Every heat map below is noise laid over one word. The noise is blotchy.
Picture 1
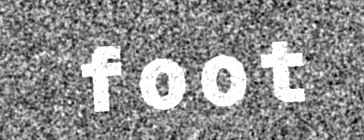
foot
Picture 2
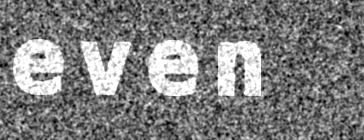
even
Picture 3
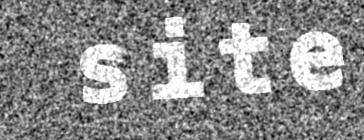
site
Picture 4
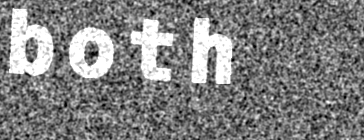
both
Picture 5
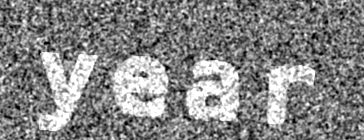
year
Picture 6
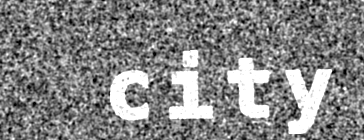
city
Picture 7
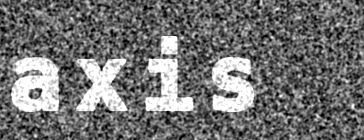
axis
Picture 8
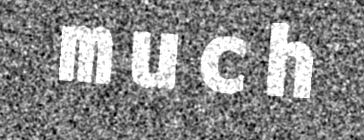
much
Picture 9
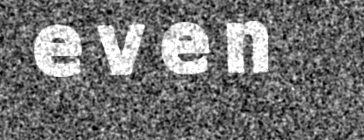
even
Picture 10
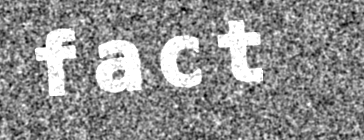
fact
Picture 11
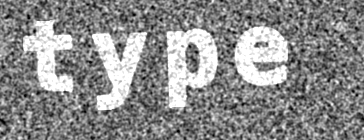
type
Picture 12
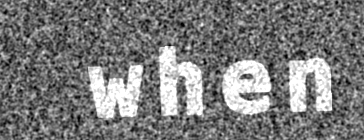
when
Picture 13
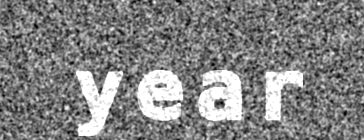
year
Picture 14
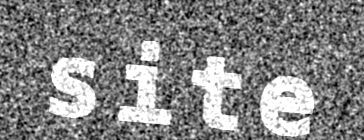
site
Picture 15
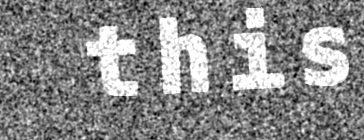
this
